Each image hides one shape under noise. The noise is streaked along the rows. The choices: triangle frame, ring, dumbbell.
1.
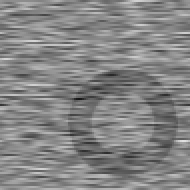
ring
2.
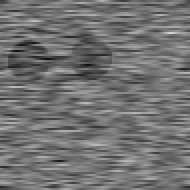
dumbbell
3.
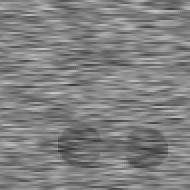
dumbbell
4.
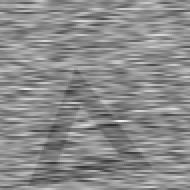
triangle frame
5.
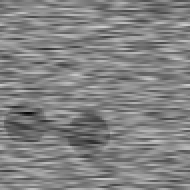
dumbbell
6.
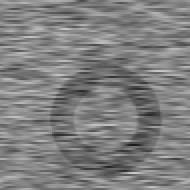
ring
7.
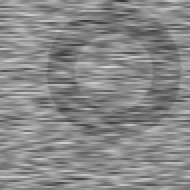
ring
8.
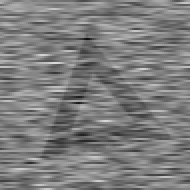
triangle frame
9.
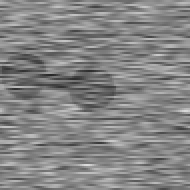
dumbbell
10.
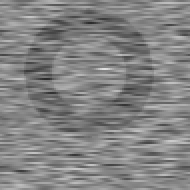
ring
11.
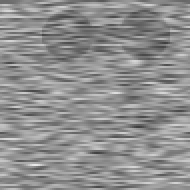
dumbbell
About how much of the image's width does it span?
two thirds
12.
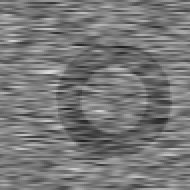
ring
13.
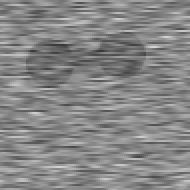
dumbbell
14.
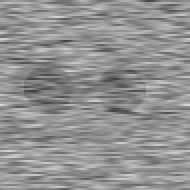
dumbbell
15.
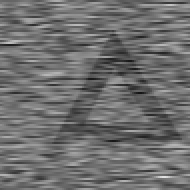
triangle frame
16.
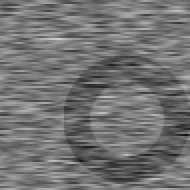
ring
